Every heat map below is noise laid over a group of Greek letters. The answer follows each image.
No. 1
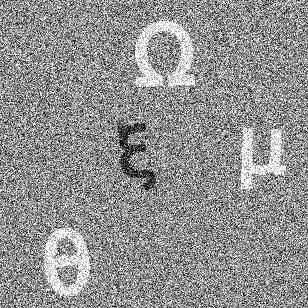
top middle: light omega; centre: dark xi; middle right: light mu; bottom left: light theta
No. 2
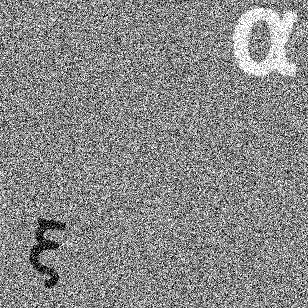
top right: light alpha; bottom left: dark xi
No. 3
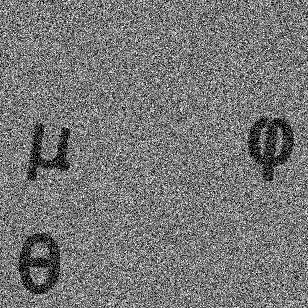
middle left: dark mu; middle right: dark phi; bottom left: dark theta
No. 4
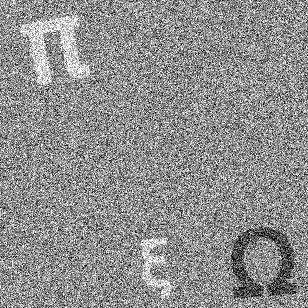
top left: light pi; bottom middle: light xi; bottom right: dark omega
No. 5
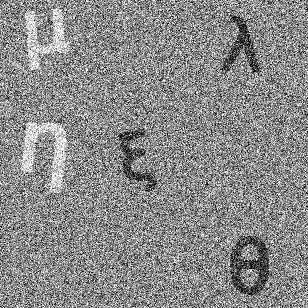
top left: light mu; top right: dark lambda; middle left: light eta; centre: dark xi; bottom right: dark theta
